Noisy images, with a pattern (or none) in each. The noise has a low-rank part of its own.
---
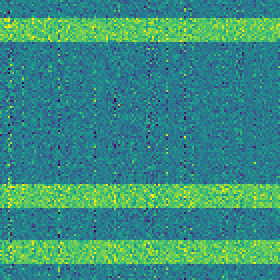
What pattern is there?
bands of rows
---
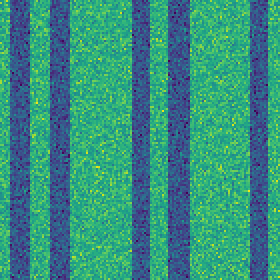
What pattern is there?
bands of columns
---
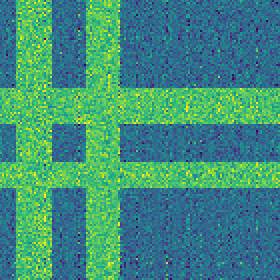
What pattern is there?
bands of rows crossing bands of columns
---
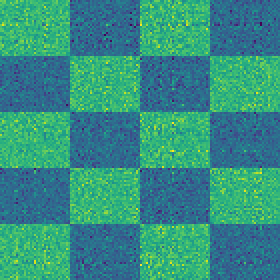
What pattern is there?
a checkerboard
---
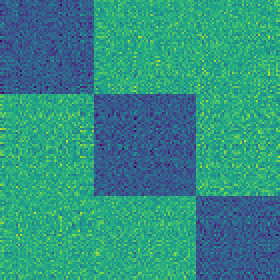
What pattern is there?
blocks along the diagonal
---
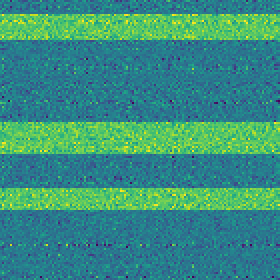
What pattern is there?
bands of rows
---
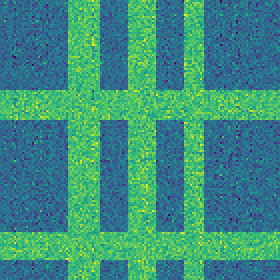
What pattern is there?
bands of rows crossing bands of columns
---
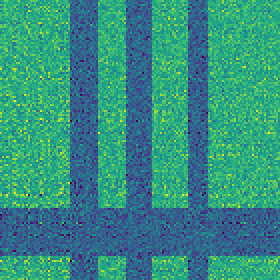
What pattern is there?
bands of rows crossing bands of columns
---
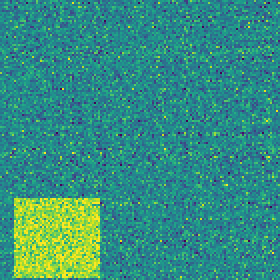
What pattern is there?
one block
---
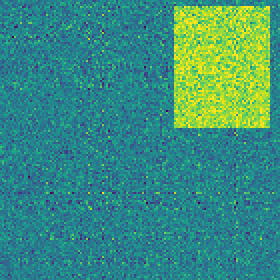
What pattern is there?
one block
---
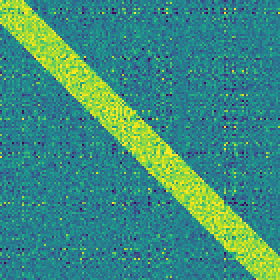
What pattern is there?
a diagonal band
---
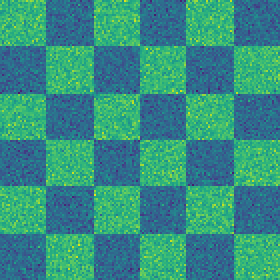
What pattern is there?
a checkerboard
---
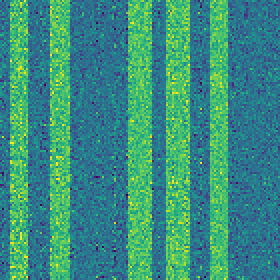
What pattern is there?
bands of columns
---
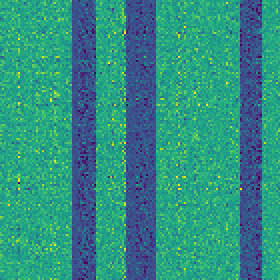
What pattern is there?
bands of columns
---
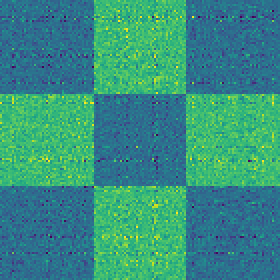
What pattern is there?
a checkerboard
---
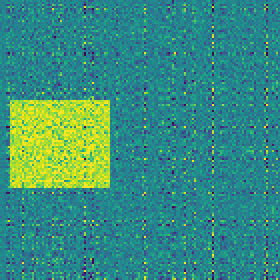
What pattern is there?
one block
